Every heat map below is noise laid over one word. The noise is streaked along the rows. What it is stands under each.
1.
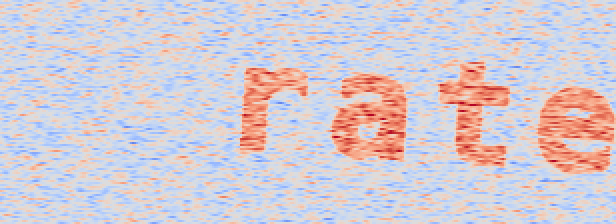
rate
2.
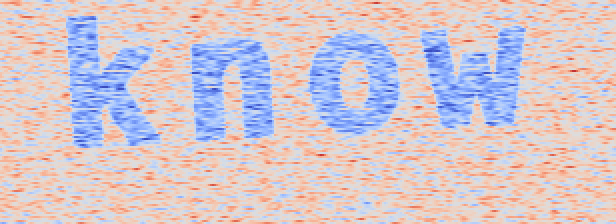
know
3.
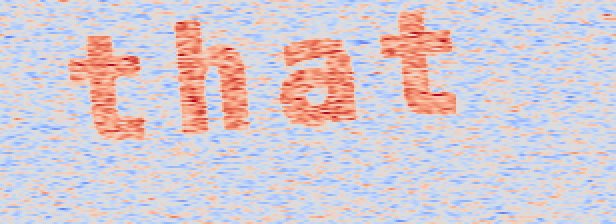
that
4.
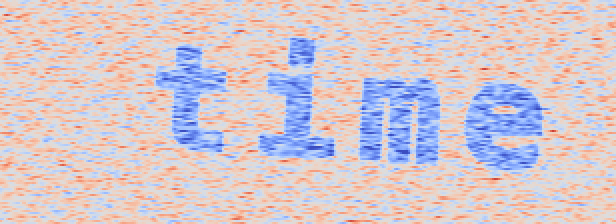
time
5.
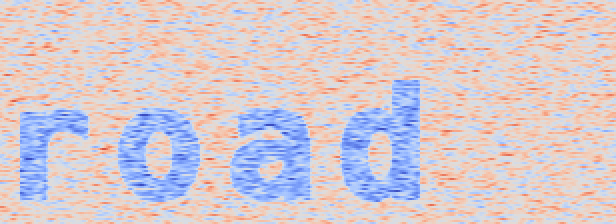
road
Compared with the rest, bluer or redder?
bluer
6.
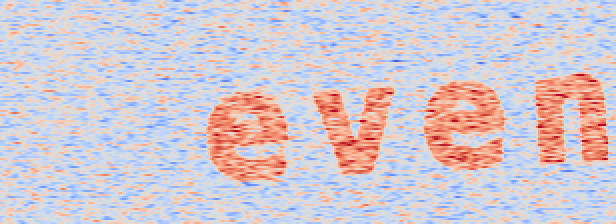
even
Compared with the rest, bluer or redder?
redder
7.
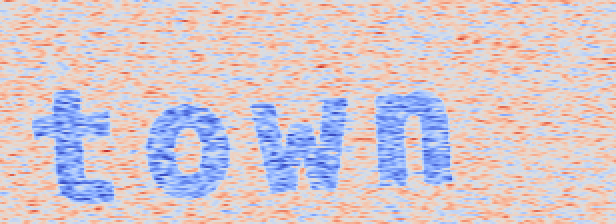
town
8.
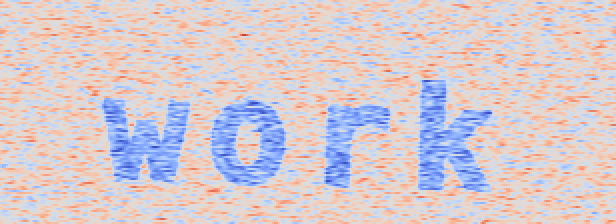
work
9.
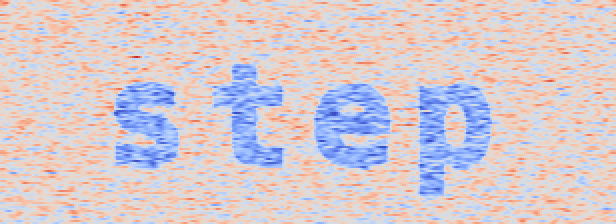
step
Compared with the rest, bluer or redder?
bluer
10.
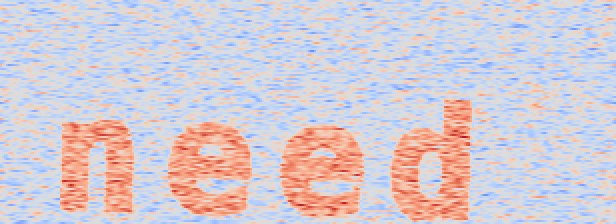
need
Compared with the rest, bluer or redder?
redder
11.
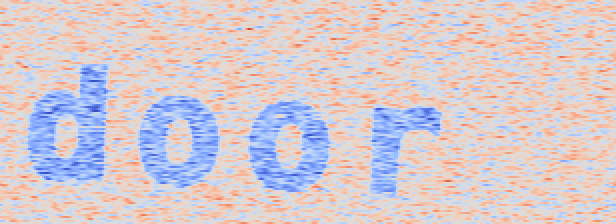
door
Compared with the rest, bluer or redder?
bluer
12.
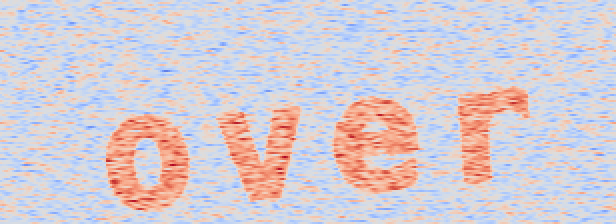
over
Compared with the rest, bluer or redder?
redder
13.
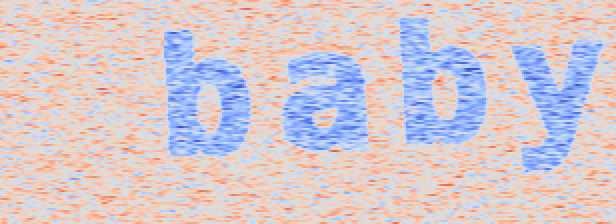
baby
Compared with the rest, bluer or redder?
bluer
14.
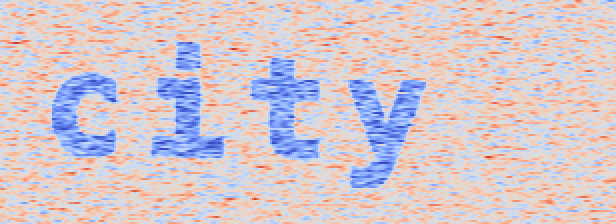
city
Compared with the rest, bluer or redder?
bluer
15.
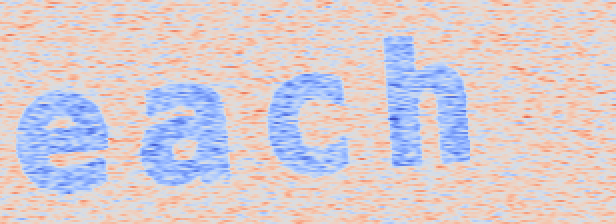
each
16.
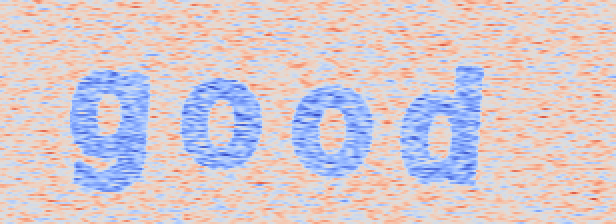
good
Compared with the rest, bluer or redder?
bluer
